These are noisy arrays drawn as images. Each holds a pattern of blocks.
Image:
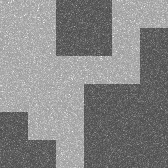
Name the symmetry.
no symmetry
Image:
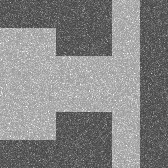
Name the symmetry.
top and bottom mirror each other
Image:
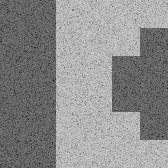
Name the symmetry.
top and bottom mirror each other
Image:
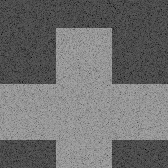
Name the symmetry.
left and right mirror each other
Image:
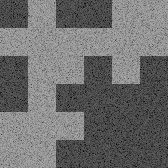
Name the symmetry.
mirrored about the diagonal from the top left
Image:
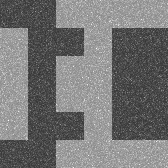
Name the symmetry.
top and bottom mirror each other
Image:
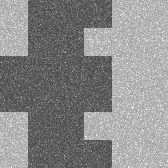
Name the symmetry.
top and bottom mirror each other
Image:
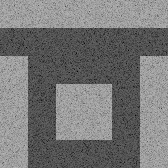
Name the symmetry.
left and right mirror each other
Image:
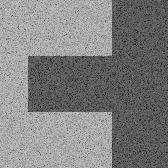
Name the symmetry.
top and bottom mirror each other
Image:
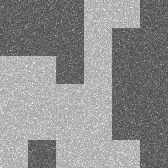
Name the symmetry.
no symmetry
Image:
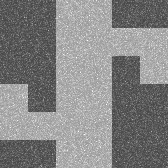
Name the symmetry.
the same after a half turn
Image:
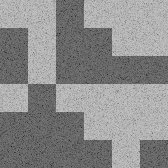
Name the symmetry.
no symmetry
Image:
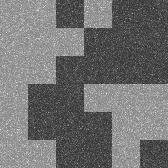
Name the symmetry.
no symmetry
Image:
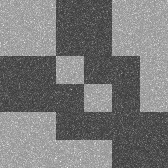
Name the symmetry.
mirrored about the diagonal from the top left
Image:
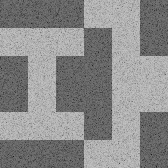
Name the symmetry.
top and bottom mirror each other
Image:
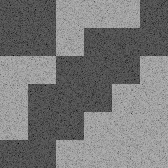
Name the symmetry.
mirrored about the diagonal from the top left
